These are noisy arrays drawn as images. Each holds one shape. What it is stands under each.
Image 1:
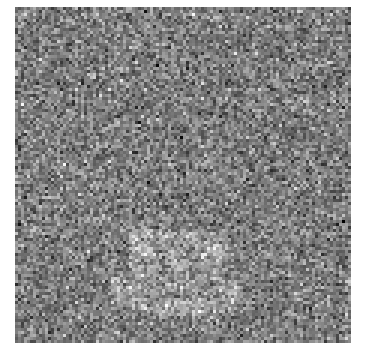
telephone
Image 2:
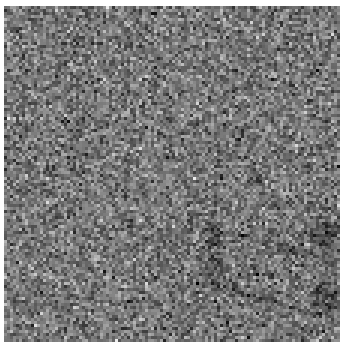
pair of musical notes
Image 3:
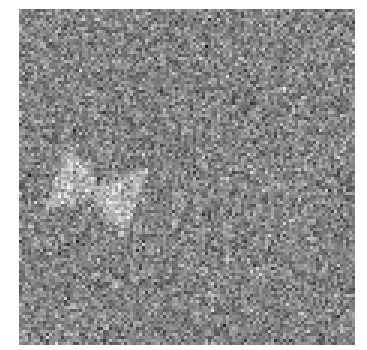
bow tie
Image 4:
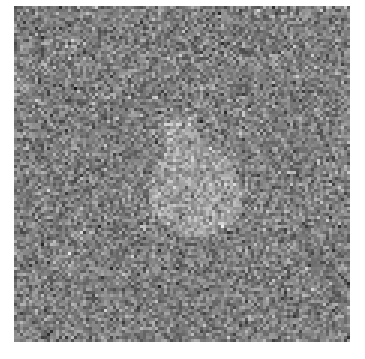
light bulb
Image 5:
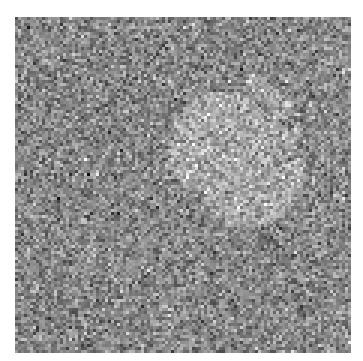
apple
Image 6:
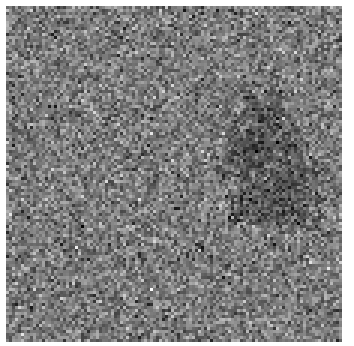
chess knight
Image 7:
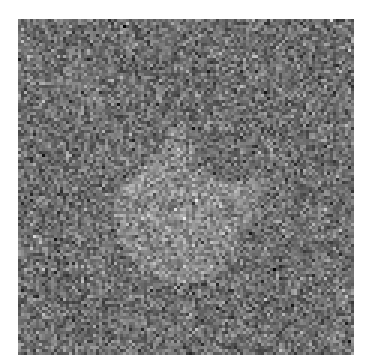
cat's head
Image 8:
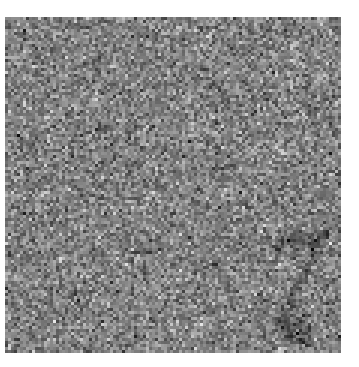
musical note
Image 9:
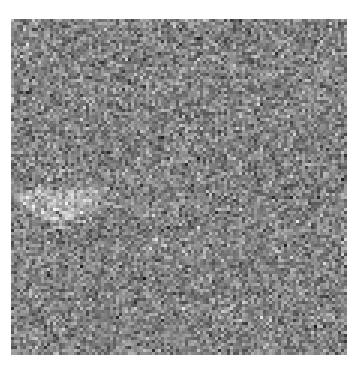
umbrella
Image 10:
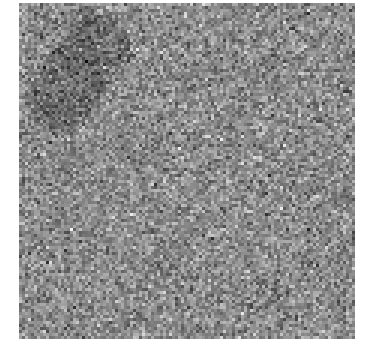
footprint
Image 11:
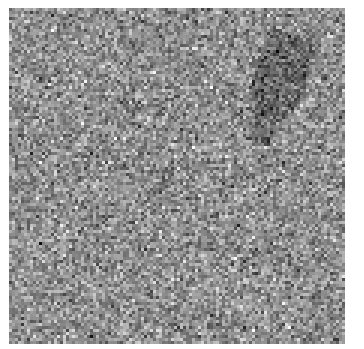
bottle
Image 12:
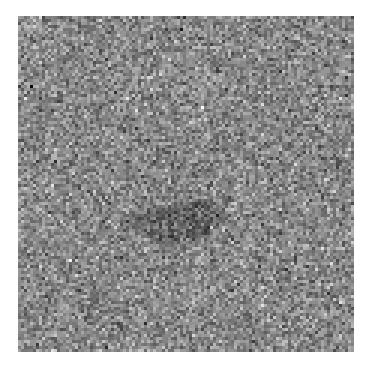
umbrella
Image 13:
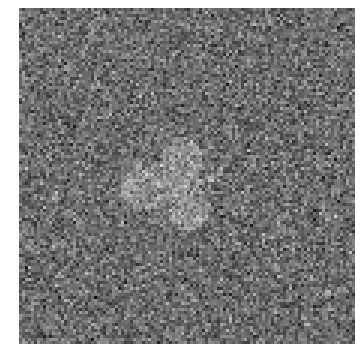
club
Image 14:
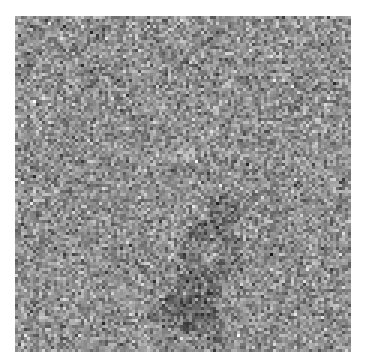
chess bishop
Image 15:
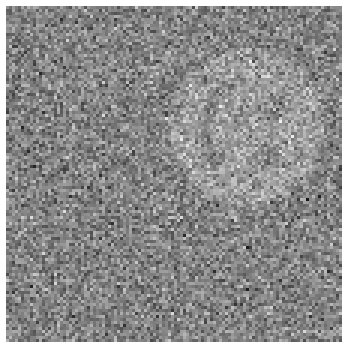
smiling face
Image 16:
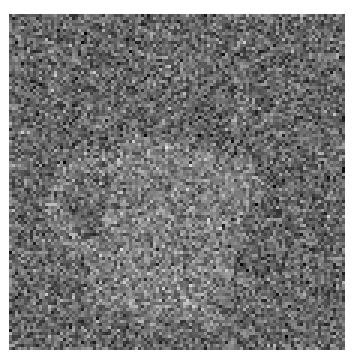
cup
